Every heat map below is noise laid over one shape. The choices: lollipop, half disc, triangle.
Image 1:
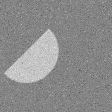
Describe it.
light half disc
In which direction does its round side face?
down and right
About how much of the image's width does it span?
half
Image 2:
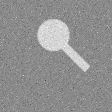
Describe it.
light lollipop
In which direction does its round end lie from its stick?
up and left
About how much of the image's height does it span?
half
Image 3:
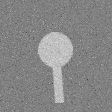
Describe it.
light lollipop
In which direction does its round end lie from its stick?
up
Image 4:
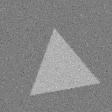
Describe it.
light triangle
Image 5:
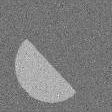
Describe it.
light half disc
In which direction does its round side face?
down and left
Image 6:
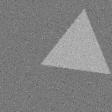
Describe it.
light triangle
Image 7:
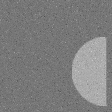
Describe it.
light half disc
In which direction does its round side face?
left
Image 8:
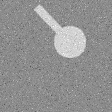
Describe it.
light lollipop
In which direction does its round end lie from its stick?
down and right
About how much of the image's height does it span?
half
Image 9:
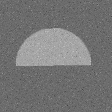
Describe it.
light half disc
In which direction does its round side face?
up
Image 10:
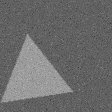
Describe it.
light triangle
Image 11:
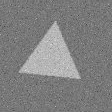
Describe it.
light triangle
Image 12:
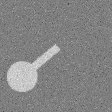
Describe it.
light lollipop
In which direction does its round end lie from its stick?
down and left
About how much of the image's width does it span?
half
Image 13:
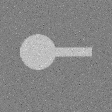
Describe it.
light lollipop
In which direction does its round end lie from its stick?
left
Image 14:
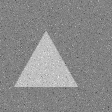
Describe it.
light triangle
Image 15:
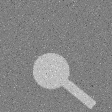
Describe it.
light lollipop
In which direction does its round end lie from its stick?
up and left
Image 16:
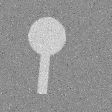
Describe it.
light lollipop
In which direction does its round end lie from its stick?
up
